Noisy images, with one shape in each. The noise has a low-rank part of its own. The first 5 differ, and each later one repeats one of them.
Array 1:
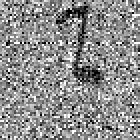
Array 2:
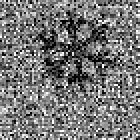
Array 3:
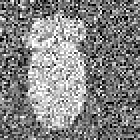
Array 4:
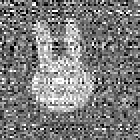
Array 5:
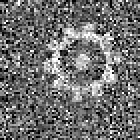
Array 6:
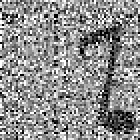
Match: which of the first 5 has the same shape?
1
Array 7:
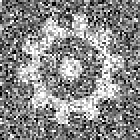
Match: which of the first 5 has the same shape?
5
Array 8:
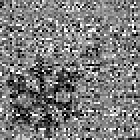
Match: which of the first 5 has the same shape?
2
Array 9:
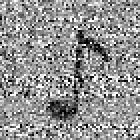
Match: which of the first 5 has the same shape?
1
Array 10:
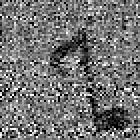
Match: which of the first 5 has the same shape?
1
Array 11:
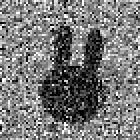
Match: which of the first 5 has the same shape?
4
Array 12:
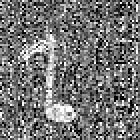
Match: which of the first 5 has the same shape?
1
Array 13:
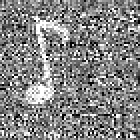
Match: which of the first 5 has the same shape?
1
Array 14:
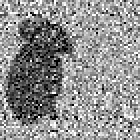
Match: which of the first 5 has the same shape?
3
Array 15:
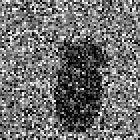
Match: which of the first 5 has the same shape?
3
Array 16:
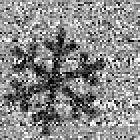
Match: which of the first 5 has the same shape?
2
